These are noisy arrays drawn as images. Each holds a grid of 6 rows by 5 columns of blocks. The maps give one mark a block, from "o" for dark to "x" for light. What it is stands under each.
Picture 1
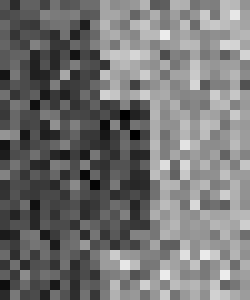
ooxxx
ooxxx
oooxx
oooxx
oooxx
ooxxx
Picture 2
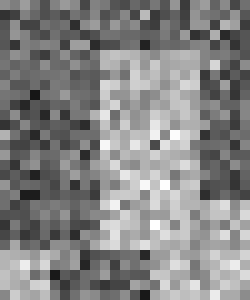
ooooo
ooxxo
ooxxo
ooxxo
ooxxx
xooxx
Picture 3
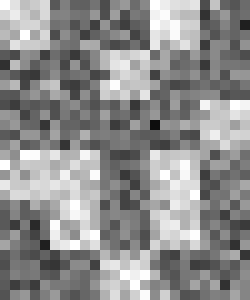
xooxo
ooxoo
oooox
xxoxo
oxoxo
ooxoo
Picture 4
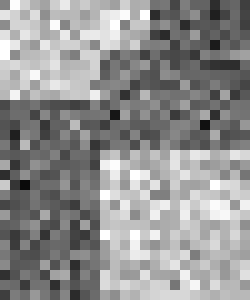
xxxoo
xxooo
ooooo
ooxxx
ooxxx
ooxxx
